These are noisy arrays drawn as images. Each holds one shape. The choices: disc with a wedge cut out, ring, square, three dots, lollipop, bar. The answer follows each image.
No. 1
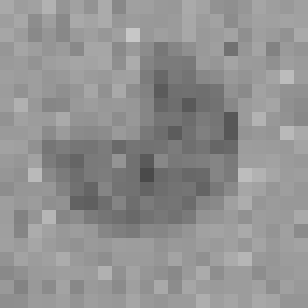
dark disc with a wedge cut out
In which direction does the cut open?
up and left
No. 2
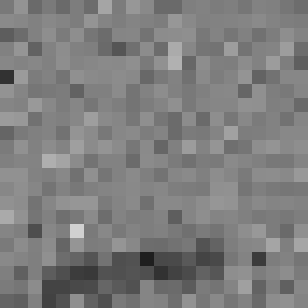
dark bar
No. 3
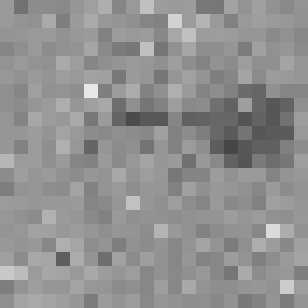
dark lollipop
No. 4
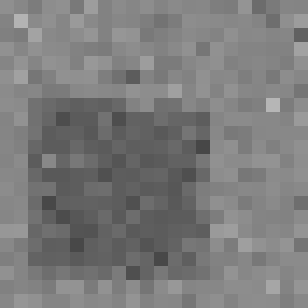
dark square
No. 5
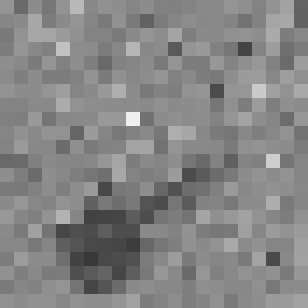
dark lollipop
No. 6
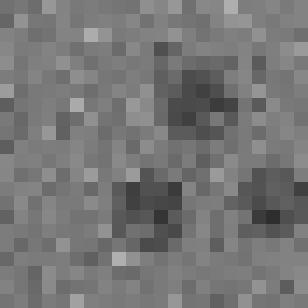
dark three dots
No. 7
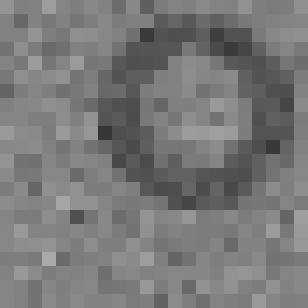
dark ring
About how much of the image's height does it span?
two thirds
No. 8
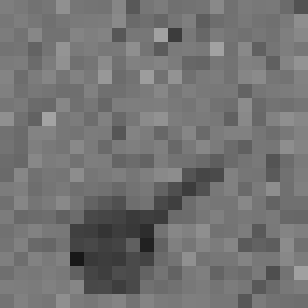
dark lollipop
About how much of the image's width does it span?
half
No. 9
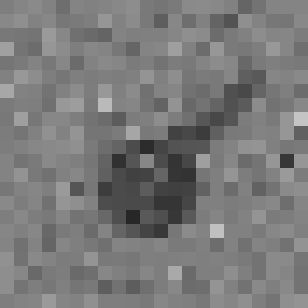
dark lollipop
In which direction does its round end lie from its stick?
down and left
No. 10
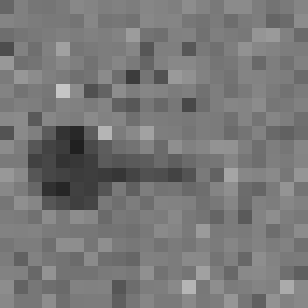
dark lollipop
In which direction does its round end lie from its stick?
left
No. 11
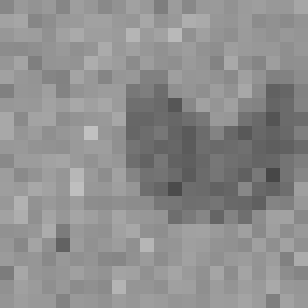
dark disc with a wedge cut out
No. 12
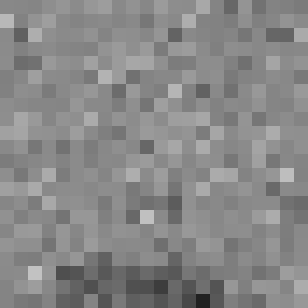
dark bar
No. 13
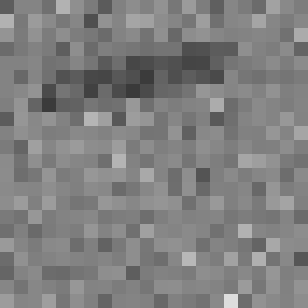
dark bar
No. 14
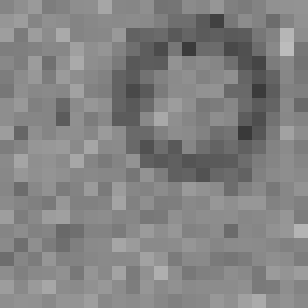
dark ring
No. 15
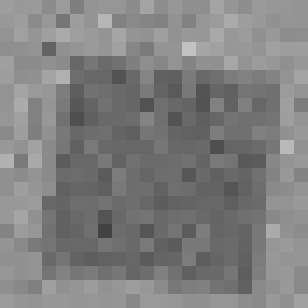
dark square
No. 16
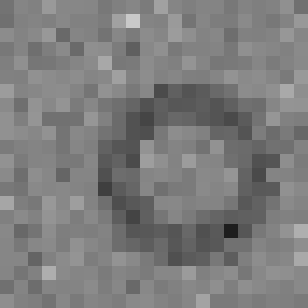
dark ring
